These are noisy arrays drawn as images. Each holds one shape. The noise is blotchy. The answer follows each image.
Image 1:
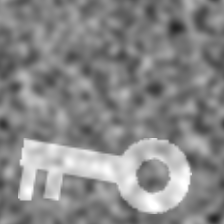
key
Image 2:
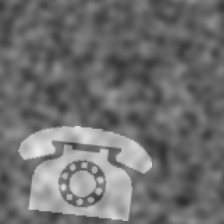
telephone
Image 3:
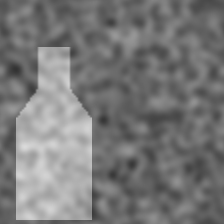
bottle
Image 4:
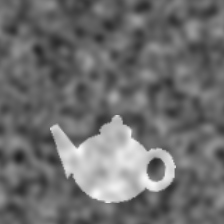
teapot
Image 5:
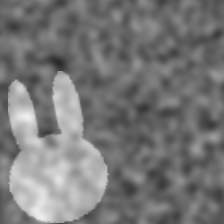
rabbit's head
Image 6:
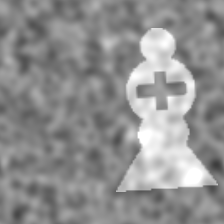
chess bishop
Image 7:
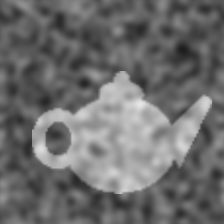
teapot
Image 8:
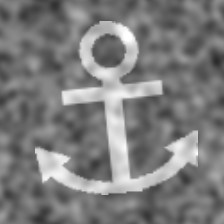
anchor
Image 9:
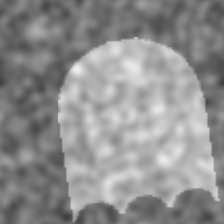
ghost
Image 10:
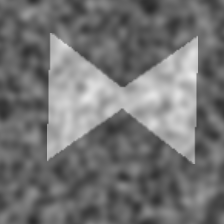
bow tie
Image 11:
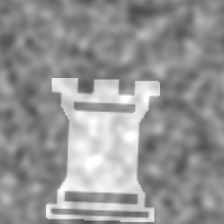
chess rook
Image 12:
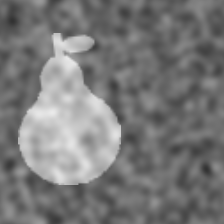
pear
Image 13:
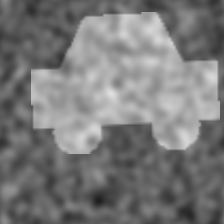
car
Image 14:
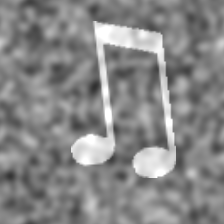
pair of musical notes
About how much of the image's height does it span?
two thirds
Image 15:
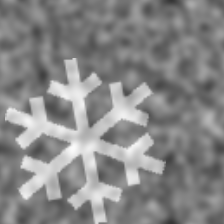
snowflake
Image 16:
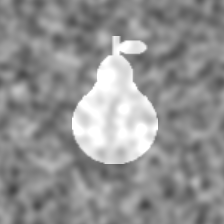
pear
